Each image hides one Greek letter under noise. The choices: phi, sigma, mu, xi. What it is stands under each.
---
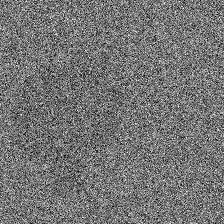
dark phi
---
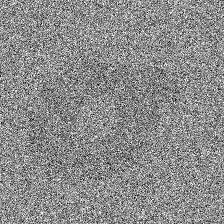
dark sigma
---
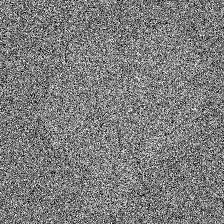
light phi
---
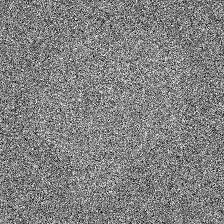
light phi
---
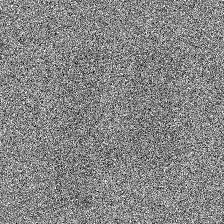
dark mu
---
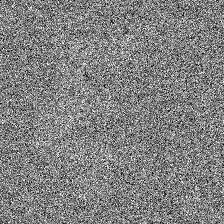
light xi
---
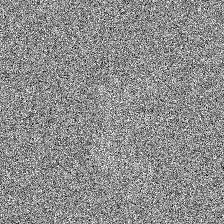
light xi
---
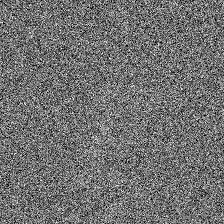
light xi
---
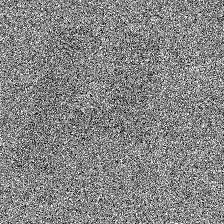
dark mu
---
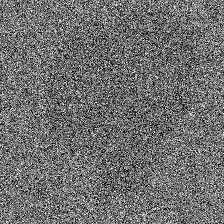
dark phi
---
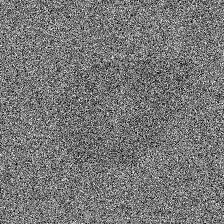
dark sigma
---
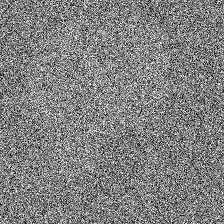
light phi
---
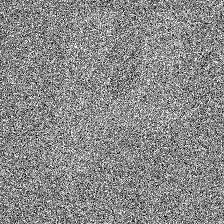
light mu
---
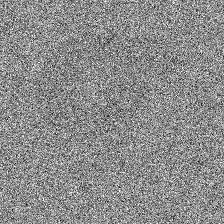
dark sigma
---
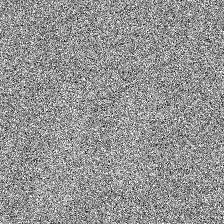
light mu
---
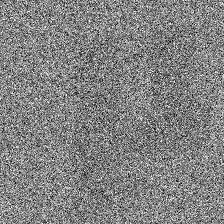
dark mu
